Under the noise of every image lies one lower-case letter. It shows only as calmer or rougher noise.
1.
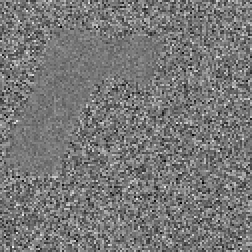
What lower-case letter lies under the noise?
r
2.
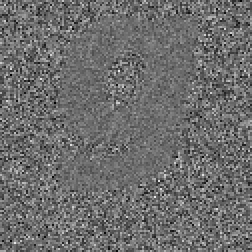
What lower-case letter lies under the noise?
g
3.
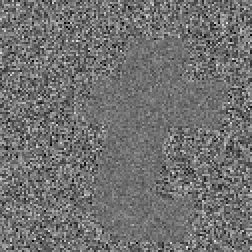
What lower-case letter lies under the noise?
t
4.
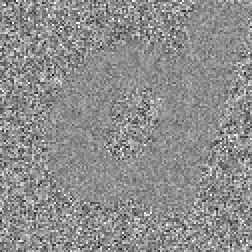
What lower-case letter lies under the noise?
d
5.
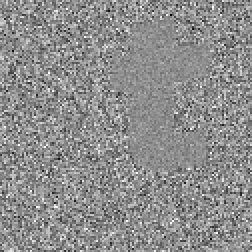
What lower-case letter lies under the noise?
t
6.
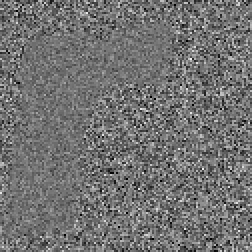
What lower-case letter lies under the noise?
r
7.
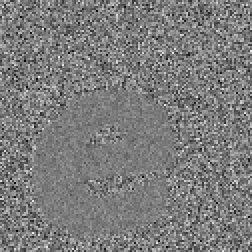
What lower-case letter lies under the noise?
e
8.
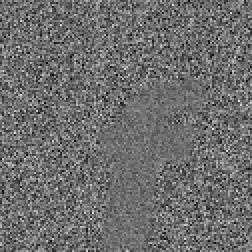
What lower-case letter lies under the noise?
f
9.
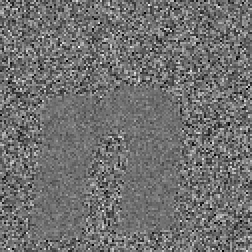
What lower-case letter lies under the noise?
n
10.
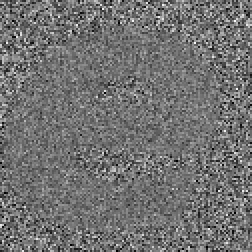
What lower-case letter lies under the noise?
e
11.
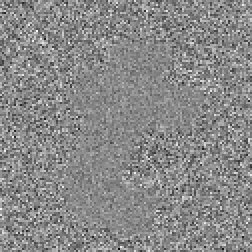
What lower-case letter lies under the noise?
t
